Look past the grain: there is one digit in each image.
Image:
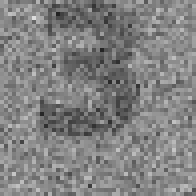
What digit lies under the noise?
3
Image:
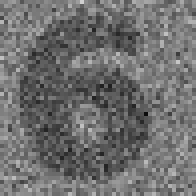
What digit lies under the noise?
6
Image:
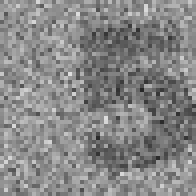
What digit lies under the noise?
5
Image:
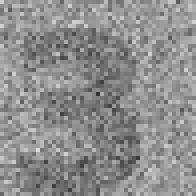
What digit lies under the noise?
3
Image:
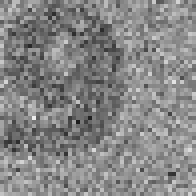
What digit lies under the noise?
9
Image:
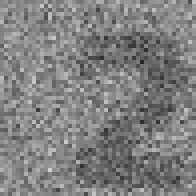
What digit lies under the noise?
2
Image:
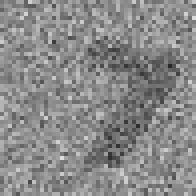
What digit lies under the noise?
7
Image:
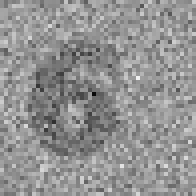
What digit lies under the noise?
6
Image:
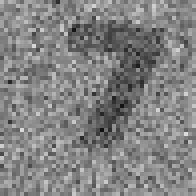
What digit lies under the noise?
7
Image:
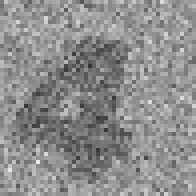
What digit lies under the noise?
4
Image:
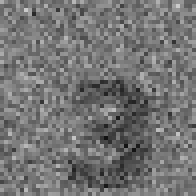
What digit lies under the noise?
3
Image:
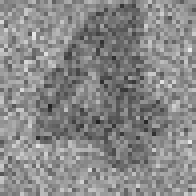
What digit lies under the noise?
4
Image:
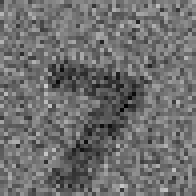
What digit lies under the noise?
7
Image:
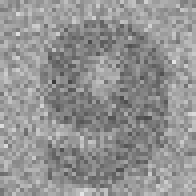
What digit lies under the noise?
9
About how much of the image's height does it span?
nearly all
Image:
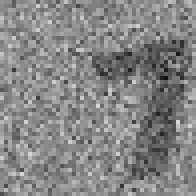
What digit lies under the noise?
7
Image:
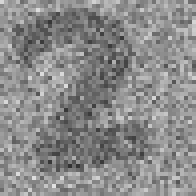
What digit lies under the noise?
2
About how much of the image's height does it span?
nearly all
